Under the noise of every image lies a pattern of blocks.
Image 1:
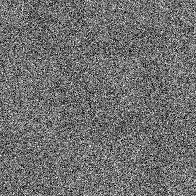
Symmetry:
mirrored about the diagonal from the bottom left
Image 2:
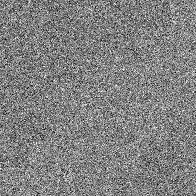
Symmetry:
mirrored about the diagonal from the top left
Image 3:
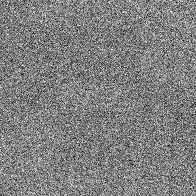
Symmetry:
the same after a half turn
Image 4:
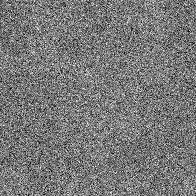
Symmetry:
left and right mirror each other
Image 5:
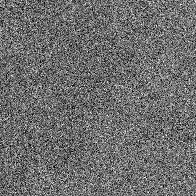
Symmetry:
no symmetry
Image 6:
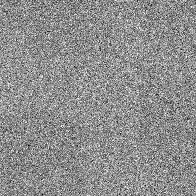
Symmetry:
mirrored about the diagonal from the bottom left
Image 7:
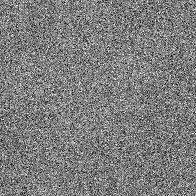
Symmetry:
mirrored about the diagonal from the top left
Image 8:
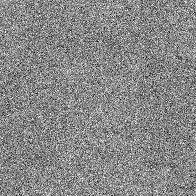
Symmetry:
left and right mirror each other
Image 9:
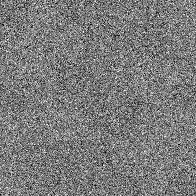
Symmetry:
the same after a half turn
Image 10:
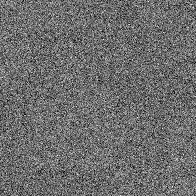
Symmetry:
mirrored about the diagonal from the bottom left
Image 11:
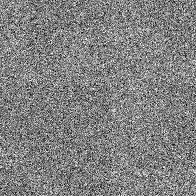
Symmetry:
mirrored about the diagonal from the bottom left
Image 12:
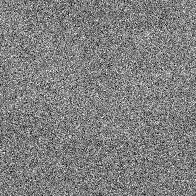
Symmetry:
left and right mirror each other
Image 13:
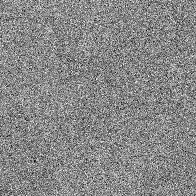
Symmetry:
no symmetry
